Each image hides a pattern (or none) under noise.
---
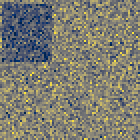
one block
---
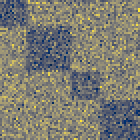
blocks along the diagonal
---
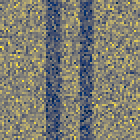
bands of columns
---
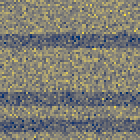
bands of rows
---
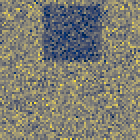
one block
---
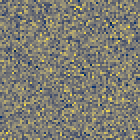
only noise
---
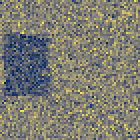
one block
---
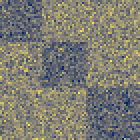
blocks along the diagonal
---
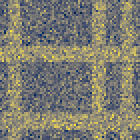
bands of rows crossing bands of columns
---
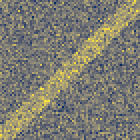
a diagonal band
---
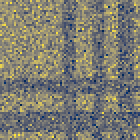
bands of rows crossing bands of columns
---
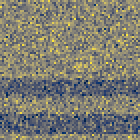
bands of rows
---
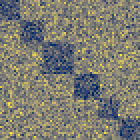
blocks along the diagonal
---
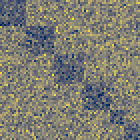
blocks along the diagonal
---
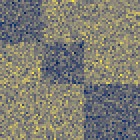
blocks along the diagonal
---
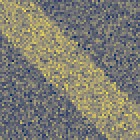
a diagonal band
